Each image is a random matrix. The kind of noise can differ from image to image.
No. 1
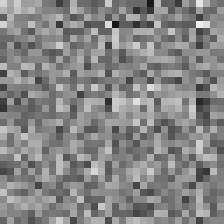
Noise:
low rank plus noise
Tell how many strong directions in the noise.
one
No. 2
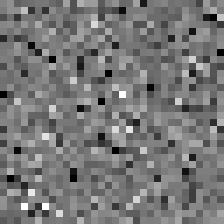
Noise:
heavy tails
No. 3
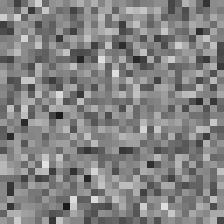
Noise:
independent entries
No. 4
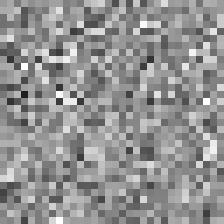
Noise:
low rank plus noise
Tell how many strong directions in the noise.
three or four
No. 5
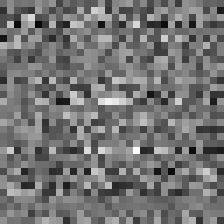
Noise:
rows of uneven size
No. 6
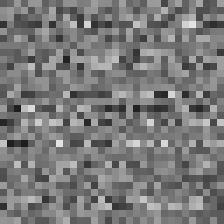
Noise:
rows of uneven size
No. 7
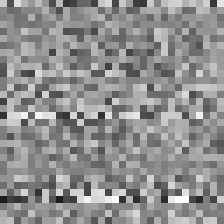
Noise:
rows of uneven size
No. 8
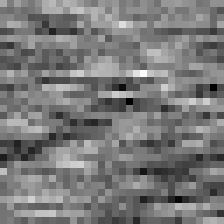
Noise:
streaked along the rows
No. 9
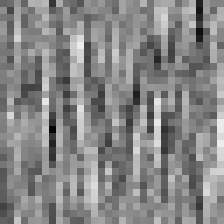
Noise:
streaked along the columns
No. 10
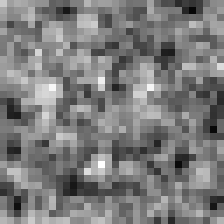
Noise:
blotchy
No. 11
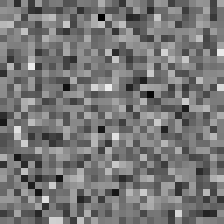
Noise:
independent entries
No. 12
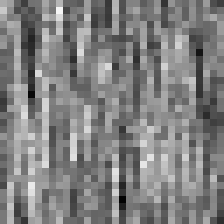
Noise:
streaked along the columns
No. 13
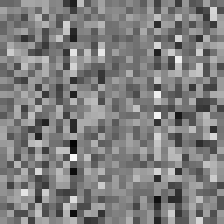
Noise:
columns of uneven size
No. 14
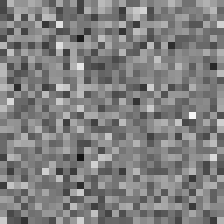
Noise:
low rank plus noise
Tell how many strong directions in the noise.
three or four
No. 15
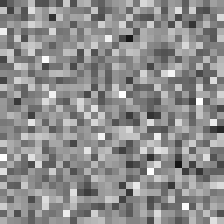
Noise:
independent entries
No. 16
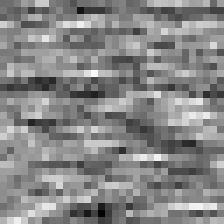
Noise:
streaked along the rows
